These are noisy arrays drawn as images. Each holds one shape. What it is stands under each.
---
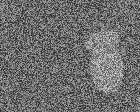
footprint
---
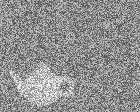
teapot
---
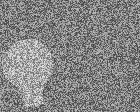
light bulb
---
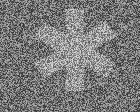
asterisk
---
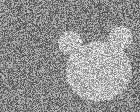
bear's head
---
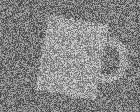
cup
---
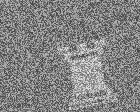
chess rook
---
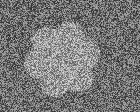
flower
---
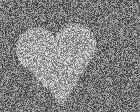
heart
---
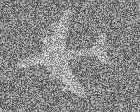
airplane
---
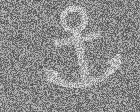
anchor
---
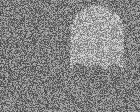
ghost
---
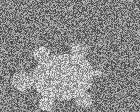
turtle
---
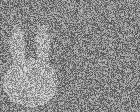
rabbit's head
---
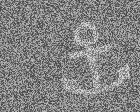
anchor
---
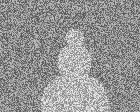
chess pawn
